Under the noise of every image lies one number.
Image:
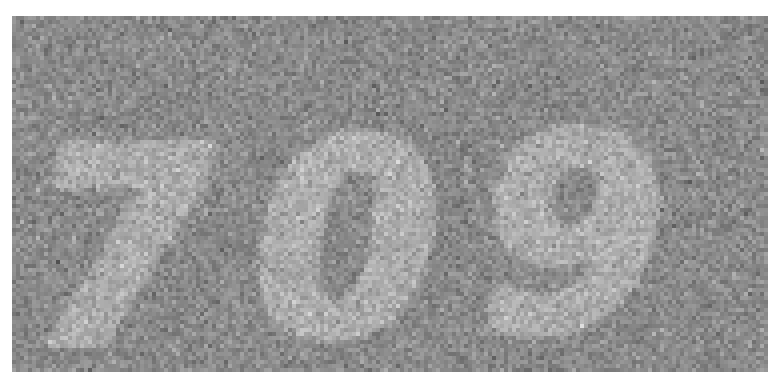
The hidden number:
709
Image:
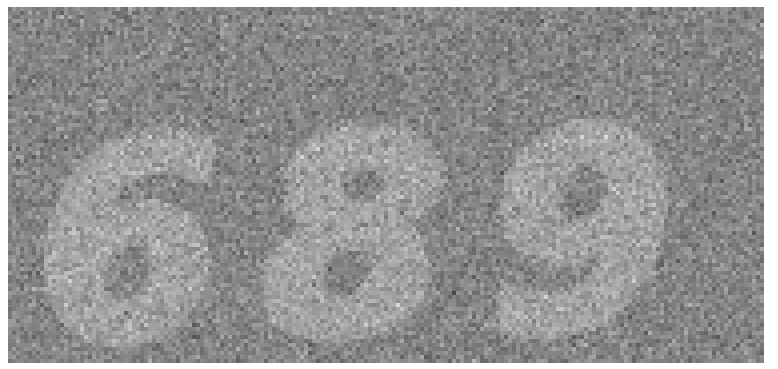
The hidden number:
689
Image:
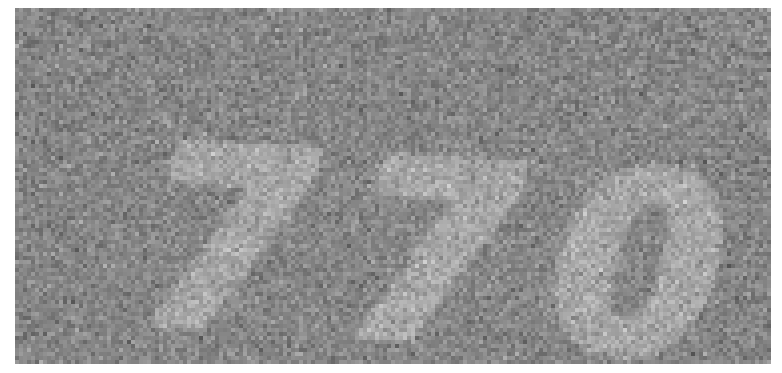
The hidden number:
770
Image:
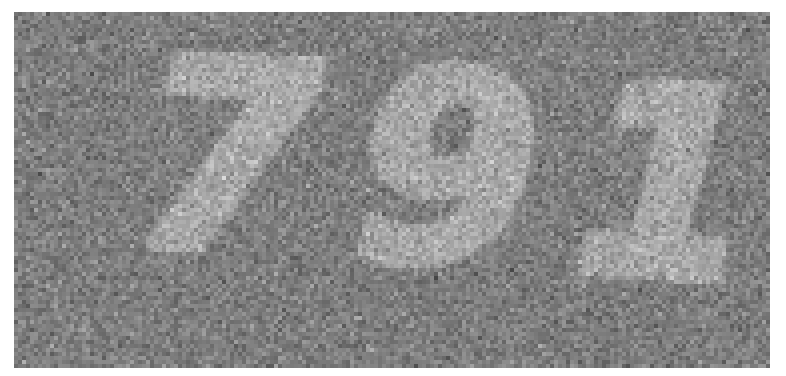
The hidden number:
791
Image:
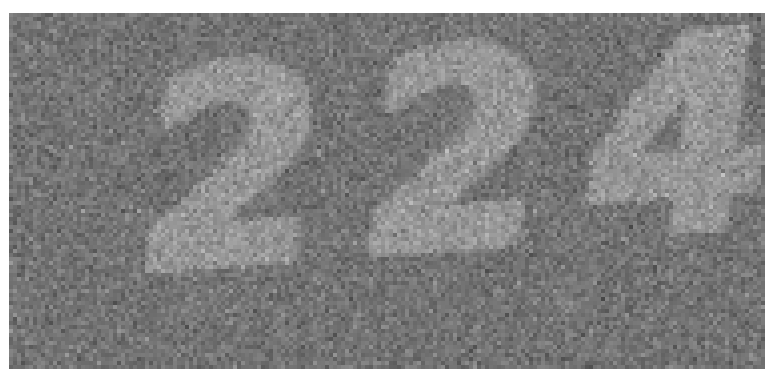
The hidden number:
224
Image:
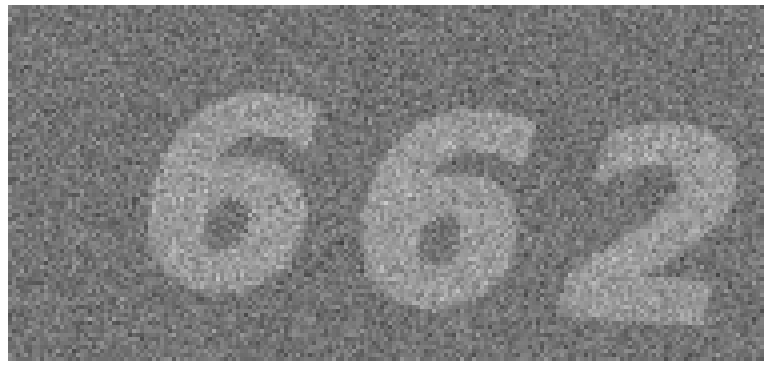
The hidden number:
662
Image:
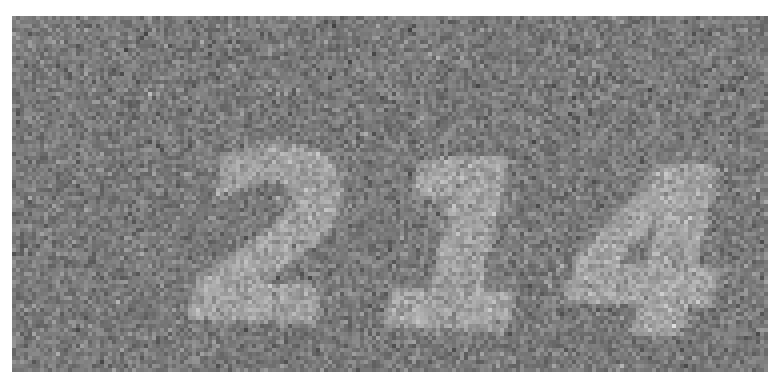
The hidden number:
214
